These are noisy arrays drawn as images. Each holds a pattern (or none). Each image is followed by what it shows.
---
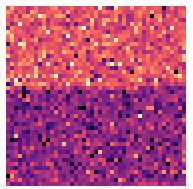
a sharp edge
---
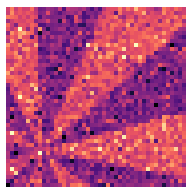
spokes from one point
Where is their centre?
bottom left
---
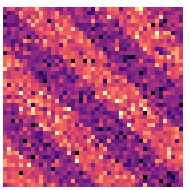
diagonal stripes
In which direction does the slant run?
top left to bottom right
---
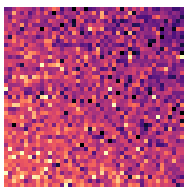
a smooth slope
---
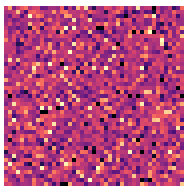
only noise
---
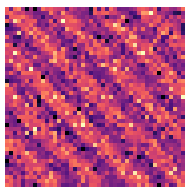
diagonal stripes
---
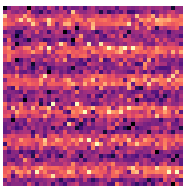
horizontal stripes
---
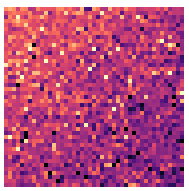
a smooth slope
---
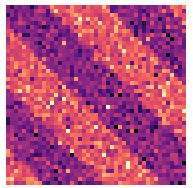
diagonal stripes
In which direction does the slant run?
top left to bottom right
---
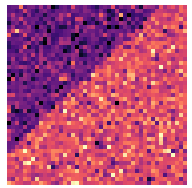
a sharp edge
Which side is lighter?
bottom right
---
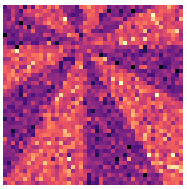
spokes from one point
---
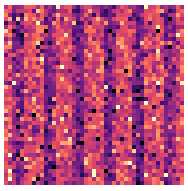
vertical stripes
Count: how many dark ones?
6
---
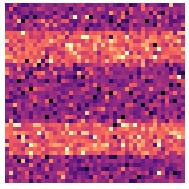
horizontal stripes
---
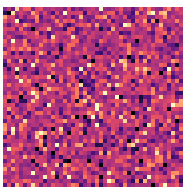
only noise
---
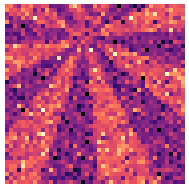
spokes from one point
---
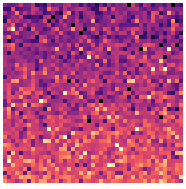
a smooth slope
